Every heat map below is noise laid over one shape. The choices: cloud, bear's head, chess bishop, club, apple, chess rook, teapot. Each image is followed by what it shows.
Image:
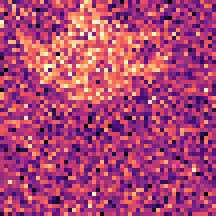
teapot
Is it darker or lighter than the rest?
lighter
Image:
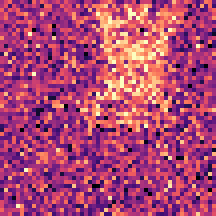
chess rook
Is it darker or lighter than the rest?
lighter
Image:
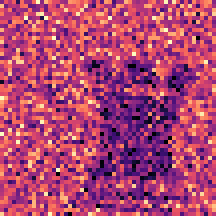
chess rook
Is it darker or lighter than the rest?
darker
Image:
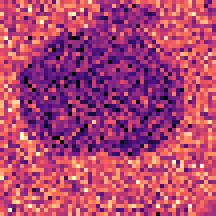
apple
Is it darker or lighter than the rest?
darker
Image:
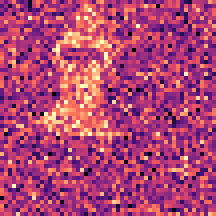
chess bishop
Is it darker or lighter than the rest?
lighter
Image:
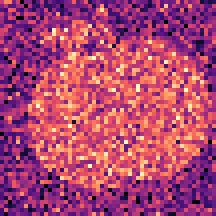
apple
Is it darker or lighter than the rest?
lighter
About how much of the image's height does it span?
nearly all
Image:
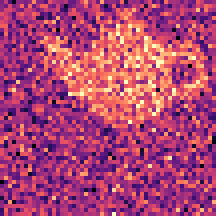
teapot
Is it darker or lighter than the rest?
lighter
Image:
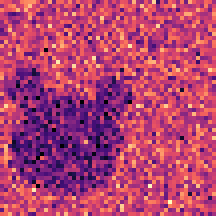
bear's head
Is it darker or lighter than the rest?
darker
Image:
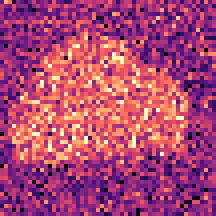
cloud
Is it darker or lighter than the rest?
lighter
